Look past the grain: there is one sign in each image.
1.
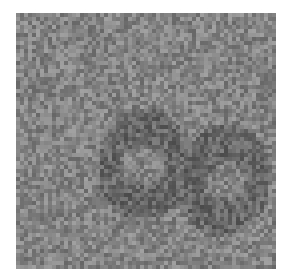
infinity sign
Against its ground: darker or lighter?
darker
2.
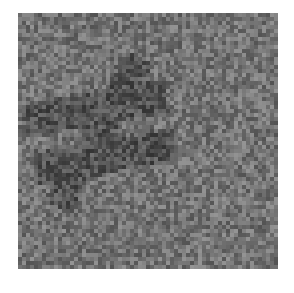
not-equal sign
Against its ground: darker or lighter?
darker
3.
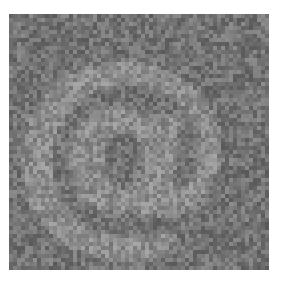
at sign
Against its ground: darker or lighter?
lighter
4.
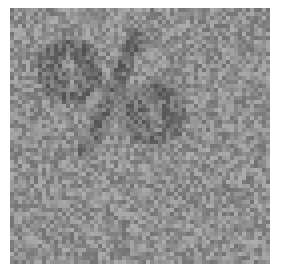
percent sign
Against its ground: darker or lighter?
darker
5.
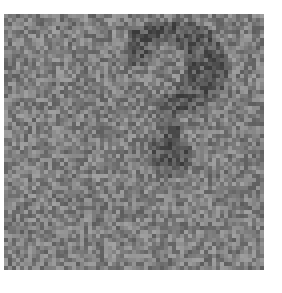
question mark
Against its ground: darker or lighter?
darker
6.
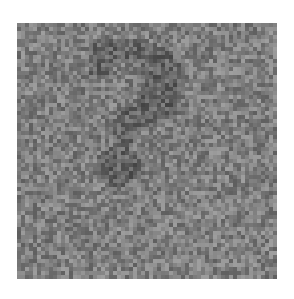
question mark
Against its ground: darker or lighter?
darker
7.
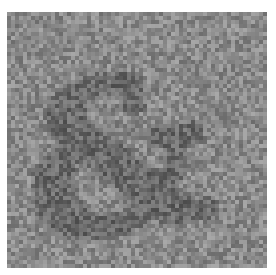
ampersand
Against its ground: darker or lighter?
darker
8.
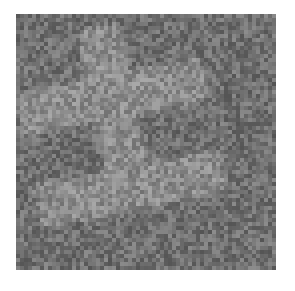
plus-minus sign
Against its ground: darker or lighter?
lighter
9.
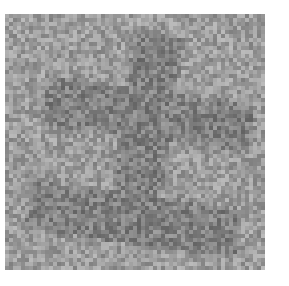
plus-minus sign
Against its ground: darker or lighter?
darker
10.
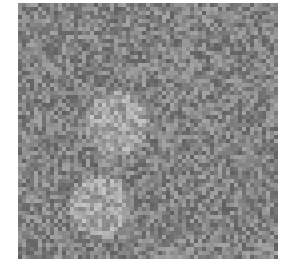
colon
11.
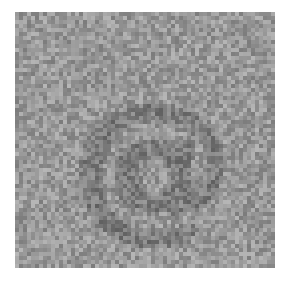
at sign
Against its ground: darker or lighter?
darker
